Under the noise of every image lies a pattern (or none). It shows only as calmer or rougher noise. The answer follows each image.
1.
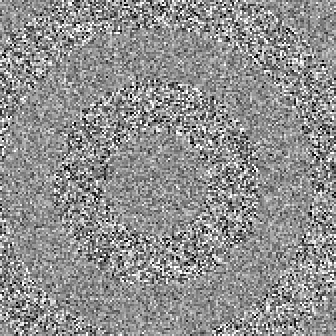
rings round one point
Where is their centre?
centre
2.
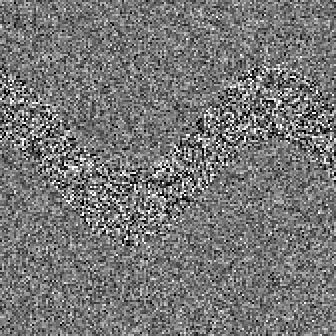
a wavy band
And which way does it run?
left to right
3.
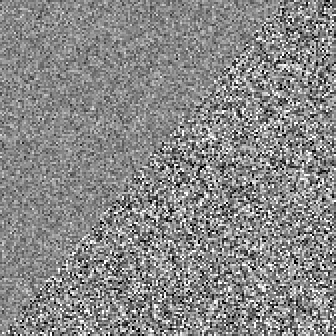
a sharp edge
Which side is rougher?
bottom right
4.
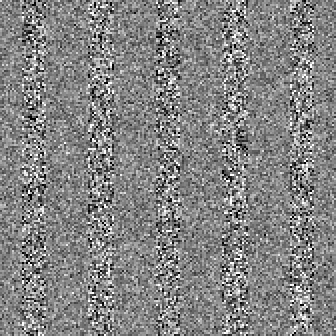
vertical stripes
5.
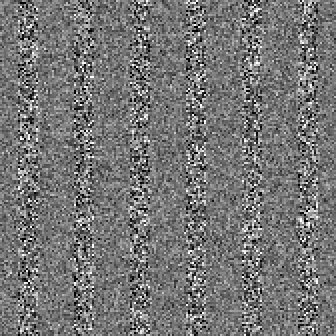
vertical stripes
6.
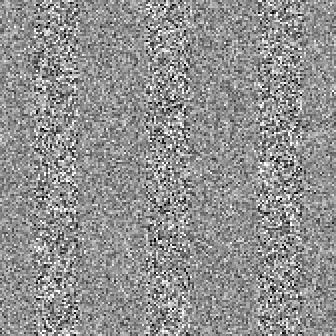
vertical stripes
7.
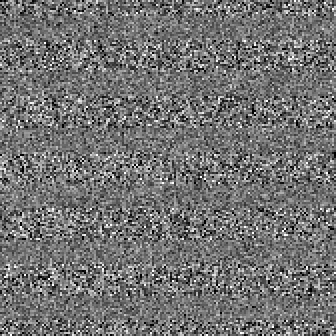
horizontal stripes
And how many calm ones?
6
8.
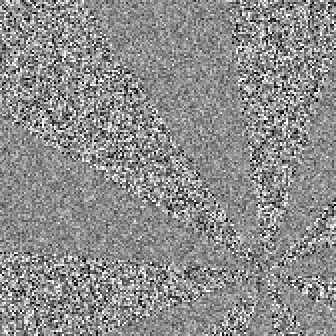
spokes from one point
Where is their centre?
bottom right
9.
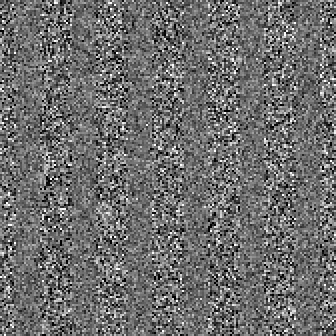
vertical stripes
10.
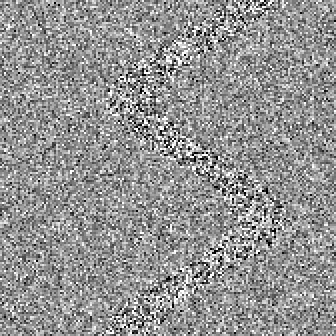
a wavy band
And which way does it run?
top to bottom
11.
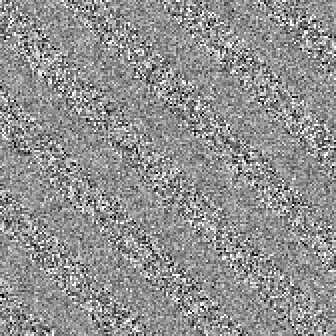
diagonal stripes
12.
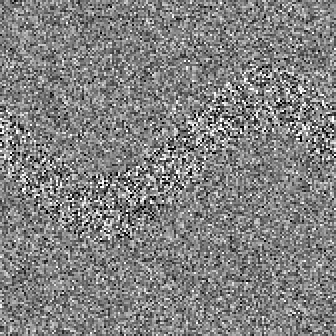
a wavy band
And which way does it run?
left to right
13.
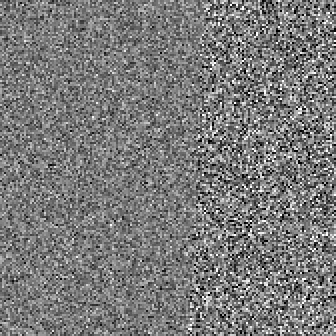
a sharp edge
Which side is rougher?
right
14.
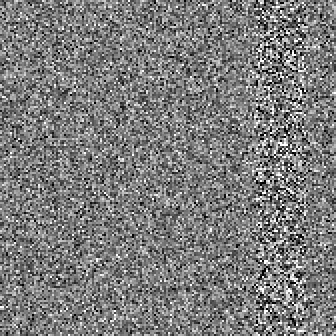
one vertical stripe
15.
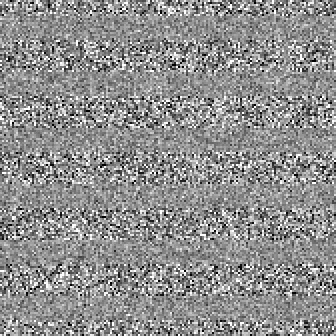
horizontal stripes
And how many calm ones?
6
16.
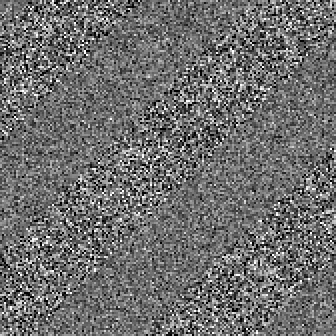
diagonal stripes
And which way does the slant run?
bottom left to top right
